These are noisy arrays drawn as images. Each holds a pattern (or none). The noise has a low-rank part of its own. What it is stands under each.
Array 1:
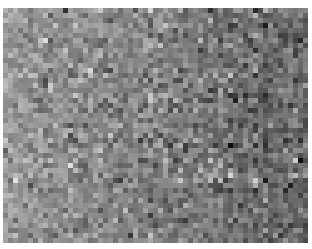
a smooth slope
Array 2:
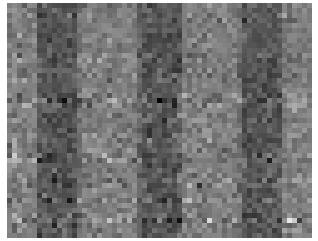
vertical stripes
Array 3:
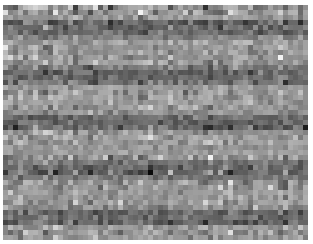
horizontal stripes
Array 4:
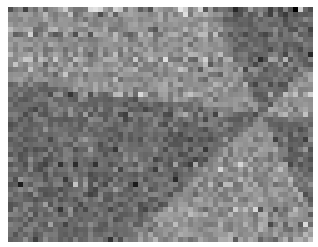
spokes from one point
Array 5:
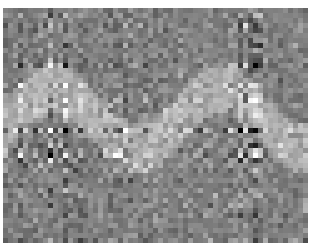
a wavy band
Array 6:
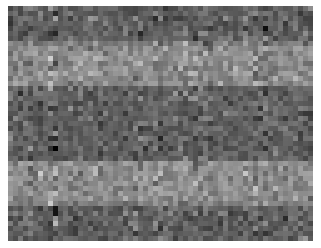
horizontal stripes
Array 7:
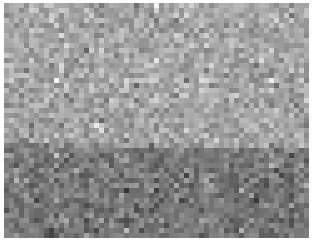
a sharp edge
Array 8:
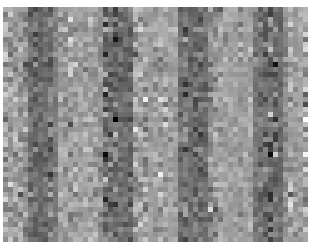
vertical stripes
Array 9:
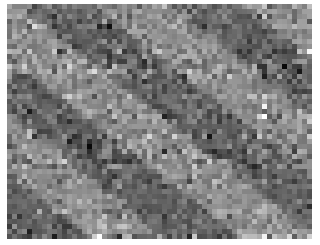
diagonal stripes
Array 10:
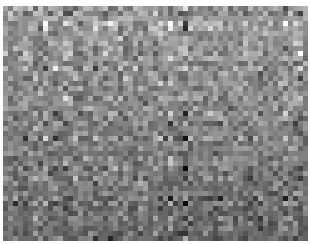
a smooth slope
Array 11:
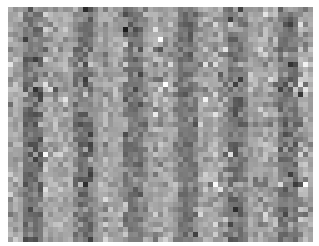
vertical stripes
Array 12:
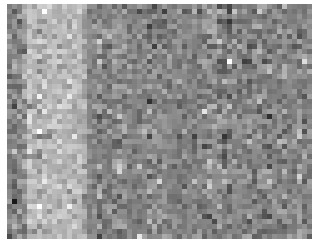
one vertical stripe
